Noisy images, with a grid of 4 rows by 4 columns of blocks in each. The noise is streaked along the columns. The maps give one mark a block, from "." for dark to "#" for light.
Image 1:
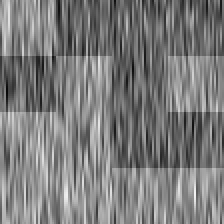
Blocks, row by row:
# . . .
. # . #
# # . .
# # # #
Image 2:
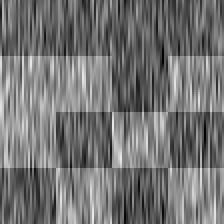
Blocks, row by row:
. . . .
# # . #
# . # .
. # . #
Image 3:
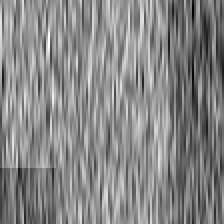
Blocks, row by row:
# # # .
# # # .
# # # .
. # # .
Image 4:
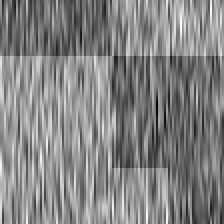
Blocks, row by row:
. . # #
# # . .
# # . .
# # # .
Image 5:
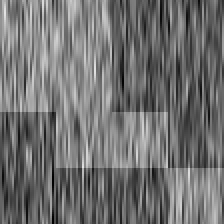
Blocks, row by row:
# # . .
# # . .
. # # .
. . . #
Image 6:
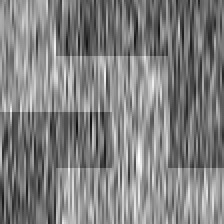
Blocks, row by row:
# . . .
# # # .
. . # .
. # # #
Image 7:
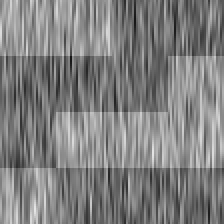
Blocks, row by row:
# # . .
. . . #
. # # #
# . . .
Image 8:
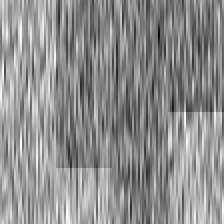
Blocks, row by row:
# . . .
# . . .
# . . #
# # . #
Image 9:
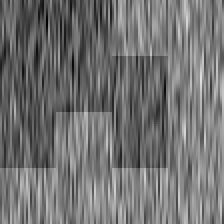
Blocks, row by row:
. . # #
. . . #
. # . #
# # # #
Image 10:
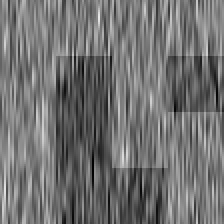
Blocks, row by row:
# # # #
# . # .
# . # #
# . . #
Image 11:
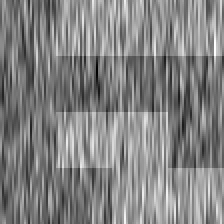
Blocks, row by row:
. # # #
. . . .
. # # .
. . # #
